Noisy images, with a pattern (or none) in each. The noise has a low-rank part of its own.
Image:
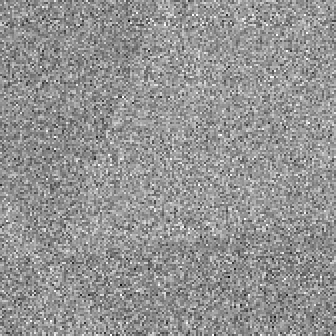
spokes from one point
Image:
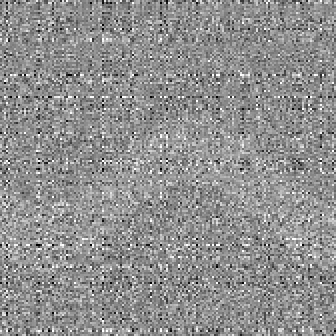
a wavy band
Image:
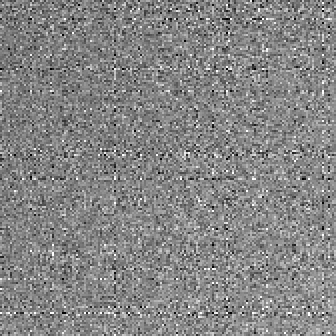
a smooth slope
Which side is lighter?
bottom right
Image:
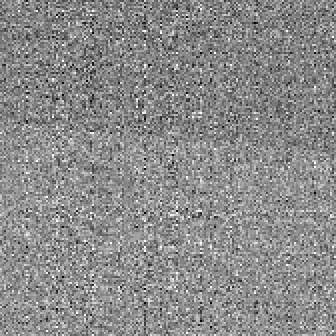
a sharp edge
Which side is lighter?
bottom
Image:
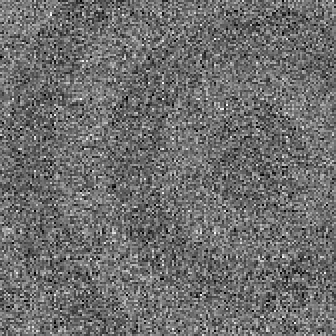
rings round one point
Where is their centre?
middle right
